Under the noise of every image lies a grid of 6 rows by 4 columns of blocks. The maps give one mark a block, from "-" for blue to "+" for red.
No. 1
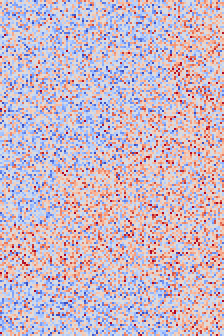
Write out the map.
---+
---+
--++
-+++
++++
---+
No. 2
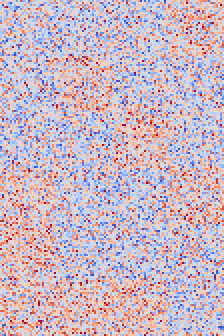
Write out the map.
---+
-+--
--+-
+--+
+---
+++-
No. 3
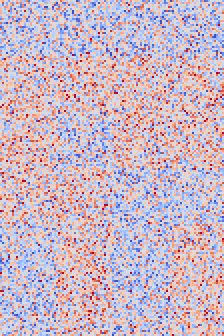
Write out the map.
----
++++
+-++
++--
-+-+
-+-+
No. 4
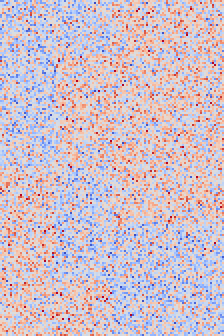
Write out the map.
--++
-+++
-+++
+-++
+---
++--
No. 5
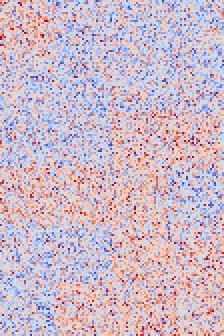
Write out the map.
+---
----
--++
+++-
--++
-+++
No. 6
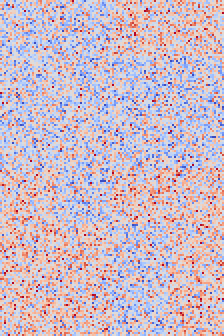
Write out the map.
--++
----
----
+-++
++-+
++-+
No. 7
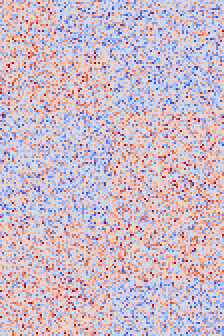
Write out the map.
+---
++--
--++
--++
++++
++--
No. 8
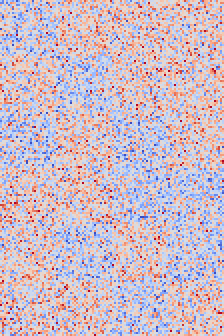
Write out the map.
-+++
+-++
-+-+
++--
+-+-
++-+
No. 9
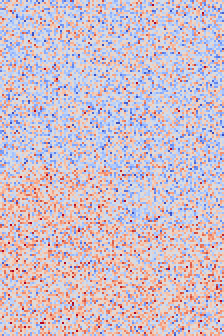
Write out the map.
----
----
----
++--
++++
++++
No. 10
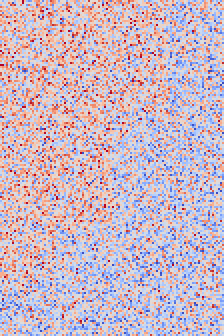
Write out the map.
+++-
+++-
++--
++--
+---
----
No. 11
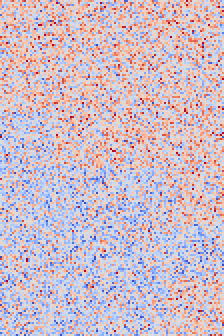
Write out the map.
++++
++++
-+++
---+
----
---+
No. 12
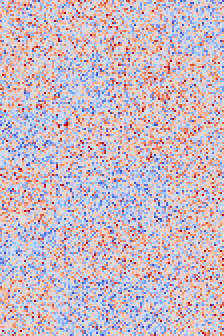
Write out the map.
+++-
+-++
-+++
+--+
-+++
+--+
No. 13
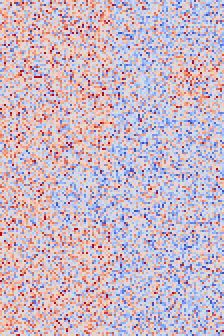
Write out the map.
++--
++-+
++--
+---
++--
++--
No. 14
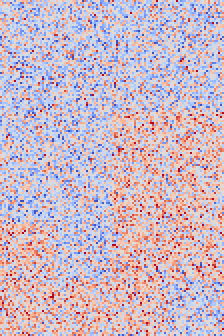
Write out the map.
----
----
--++
--++
+-++
+++-
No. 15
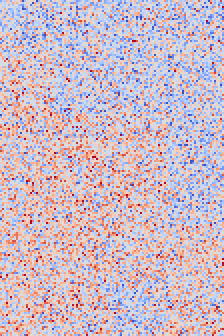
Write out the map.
----
+---
+++-
+++-
++++
++-+
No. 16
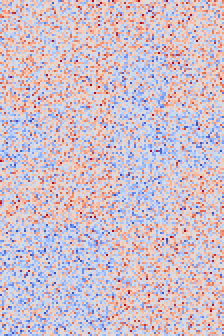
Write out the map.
++++
++-+
-+--
++-+
--++
--++
